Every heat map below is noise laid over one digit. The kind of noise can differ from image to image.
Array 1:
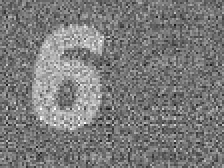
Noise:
low rank plus noise
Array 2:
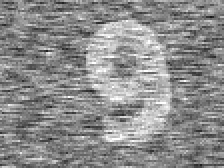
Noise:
streaked along the rows
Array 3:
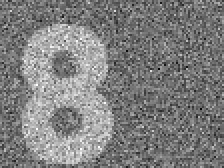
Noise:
independent entries
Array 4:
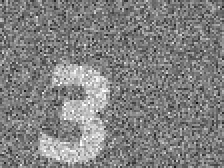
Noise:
independent entries
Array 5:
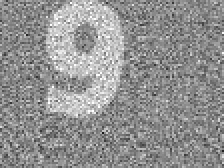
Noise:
low rank plus noise
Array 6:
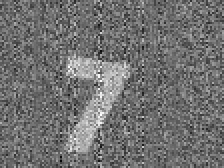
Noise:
columns of uneven size
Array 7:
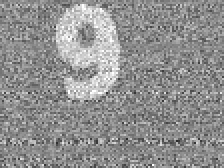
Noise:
rows of uneven size
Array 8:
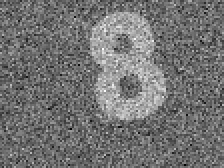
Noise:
independent entries
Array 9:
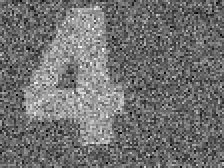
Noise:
independent entries
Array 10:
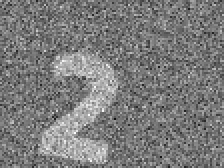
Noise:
independent entries
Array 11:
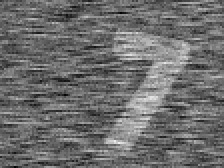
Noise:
streaked along the rows
